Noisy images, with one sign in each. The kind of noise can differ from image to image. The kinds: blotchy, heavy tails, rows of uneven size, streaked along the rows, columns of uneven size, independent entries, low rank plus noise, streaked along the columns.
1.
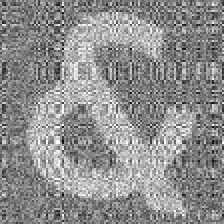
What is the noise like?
low rank plus noise
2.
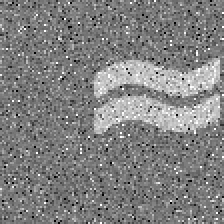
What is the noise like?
heavy tails
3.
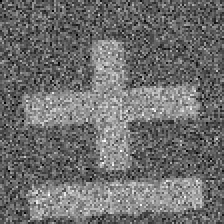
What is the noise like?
independent entries
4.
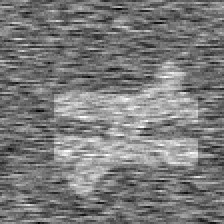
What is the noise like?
streaked along the rows
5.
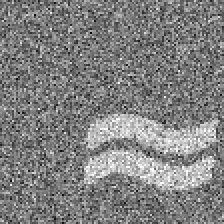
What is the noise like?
independent entries
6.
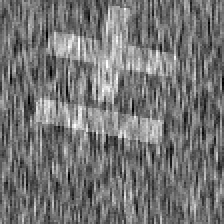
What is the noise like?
streaked along the columns
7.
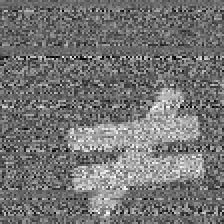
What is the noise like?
rows of uneven size
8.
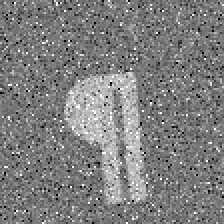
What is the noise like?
heavy tails
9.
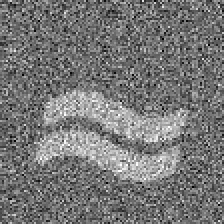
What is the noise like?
low rank plus noise
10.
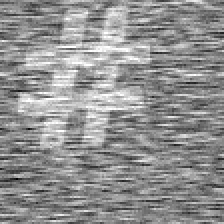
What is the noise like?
streaked along the rows
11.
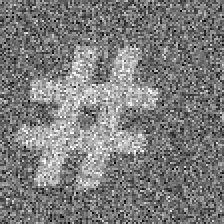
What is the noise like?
independent entries
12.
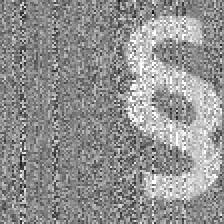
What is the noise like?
columns of uneven size
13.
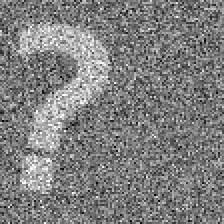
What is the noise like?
independent entries
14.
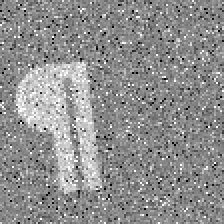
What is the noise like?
heavy tails
